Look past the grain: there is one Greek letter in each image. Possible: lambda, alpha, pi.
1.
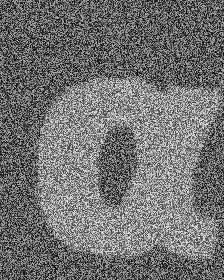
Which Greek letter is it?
alpha
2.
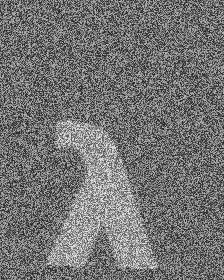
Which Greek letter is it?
lambda
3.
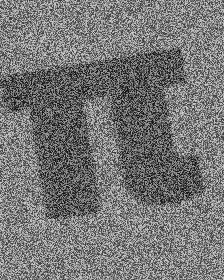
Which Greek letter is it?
pi
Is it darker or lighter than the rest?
darker
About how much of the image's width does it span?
nearly all
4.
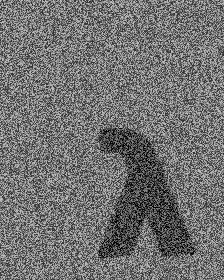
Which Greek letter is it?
lambda
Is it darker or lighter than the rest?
darker
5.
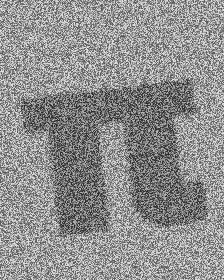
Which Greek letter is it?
pi
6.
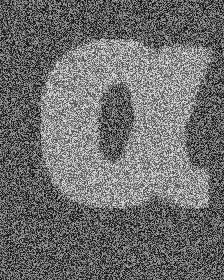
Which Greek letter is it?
alpha
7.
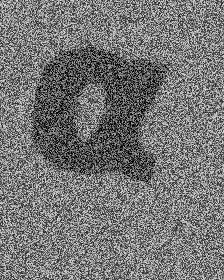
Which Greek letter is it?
alpha
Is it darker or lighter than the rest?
darker
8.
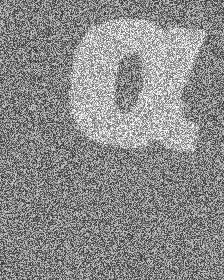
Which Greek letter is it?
alpha
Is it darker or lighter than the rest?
lighter
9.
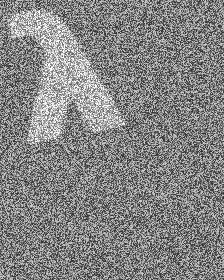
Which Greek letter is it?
lambda
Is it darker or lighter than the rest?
lighter
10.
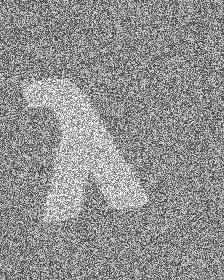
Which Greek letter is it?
lambda
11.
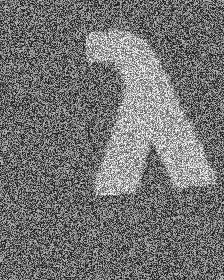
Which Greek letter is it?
lambda
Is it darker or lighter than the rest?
lighter
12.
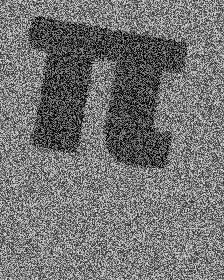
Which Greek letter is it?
pi
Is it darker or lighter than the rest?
darker
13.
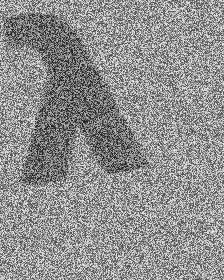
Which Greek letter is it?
lambda
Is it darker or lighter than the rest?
darker
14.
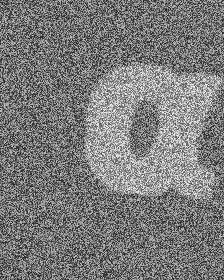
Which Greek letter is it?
alpha
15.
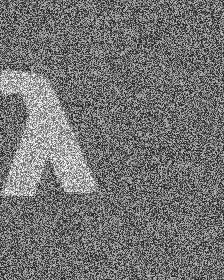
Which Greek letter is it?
lambda
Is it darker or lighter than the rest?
lighter
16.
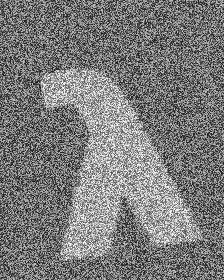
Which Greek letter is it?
lambda
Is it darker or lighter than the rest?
lighter
